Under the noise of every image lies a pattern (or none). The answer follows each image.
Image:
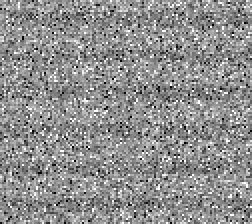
horizontal stripes
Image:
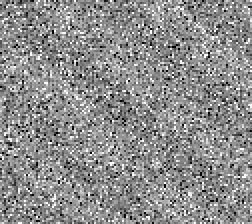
diagonal stripes
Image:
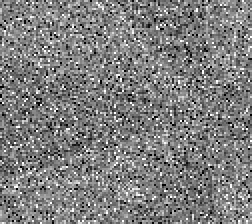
spokes from one point
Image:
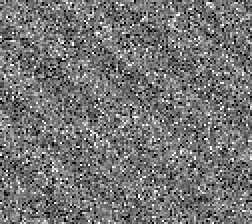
diagonal stripes
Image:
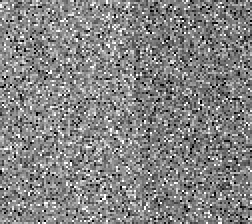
a sharp edge
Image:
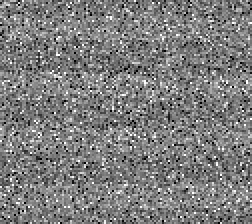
horizontal stripes
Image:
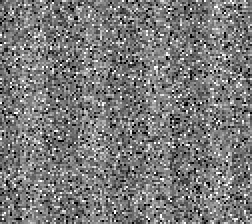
vertical stripes
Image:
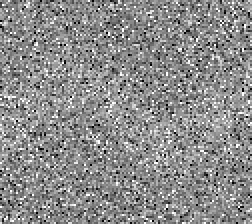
a wavy band
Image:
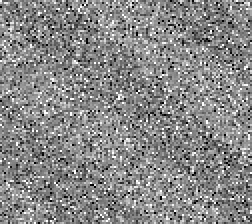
diagonal stripes
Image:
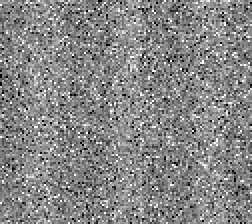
vertical stripes
